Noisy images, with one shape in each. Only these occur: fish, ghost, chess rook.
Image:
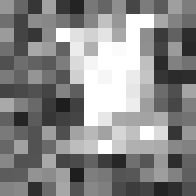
chess rook
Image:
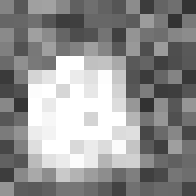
ghost
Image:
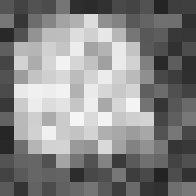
ghost
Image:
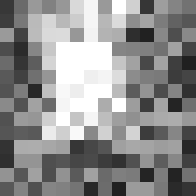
chess rook
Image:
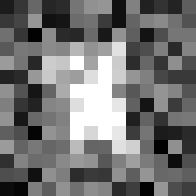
chess rook
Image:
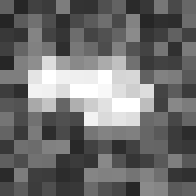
fish
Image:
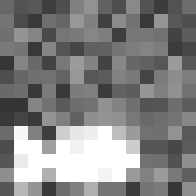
fish
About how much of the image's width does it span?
two thirds
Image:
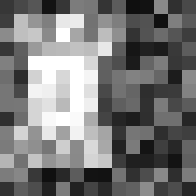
chess rook
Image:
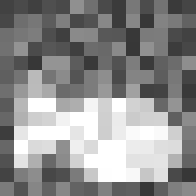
fish
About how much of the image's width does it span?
nearly all
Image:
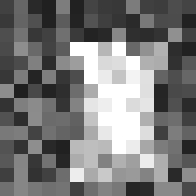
chess rook
